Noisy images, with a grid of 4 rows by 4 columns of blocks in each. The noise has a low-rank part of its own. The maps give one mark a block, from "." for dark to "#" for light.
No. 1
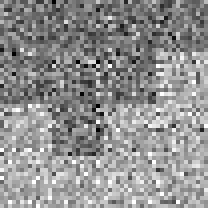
. . . .
. . . #
# . # #
# # # #
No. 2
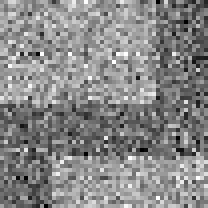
# # # .
# # # .
. . . .
. # # #
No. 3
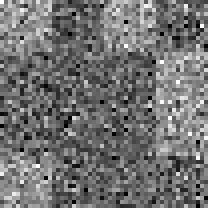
# . # .
. . . #
. . . #
# . . .
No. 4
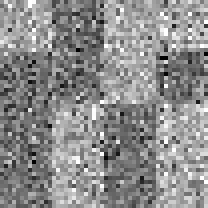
# . # #
. . # .
. # . #
. # . #
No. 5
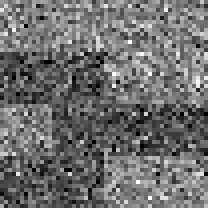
# # # #
. . # #
# . . .
. . # #
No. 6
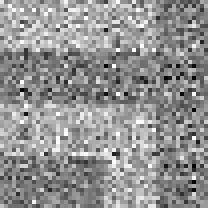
# # # .
. . . .
# # # .
. . # .
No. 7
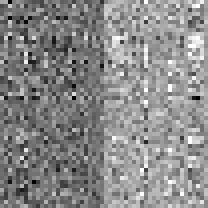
. . # #
. . # #
. . # #
. . # #
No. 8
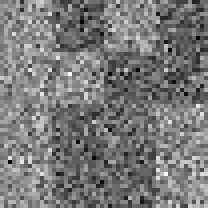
# . # .
# # . .
# . . #
# . . #
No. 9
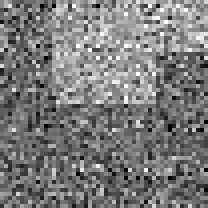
. # # #
. # # .
. . . .
. . . .
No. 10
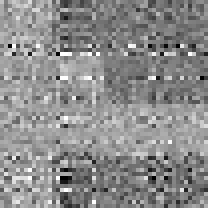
# . . .
# # . .
# # # #
# . . .
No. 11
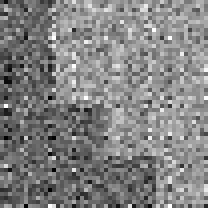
. # # #
. # # #
. . # #
. . . #
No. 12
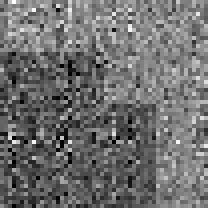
# # # #
. . # #
. . . #
. . . #
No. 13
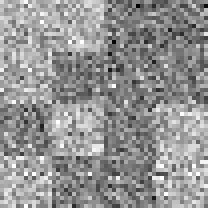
# # . .
# . . .
. # . #
# . . #
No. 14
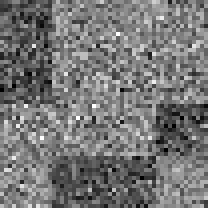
. # # #
. # # #
# # # .
# . . #
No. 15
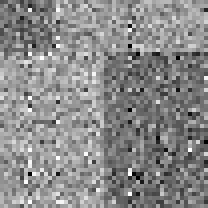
. # # #
# # . .
# # . .
# # . .
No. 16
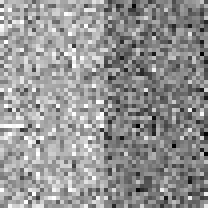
# # . .
# # . .
# # . .
# # . .
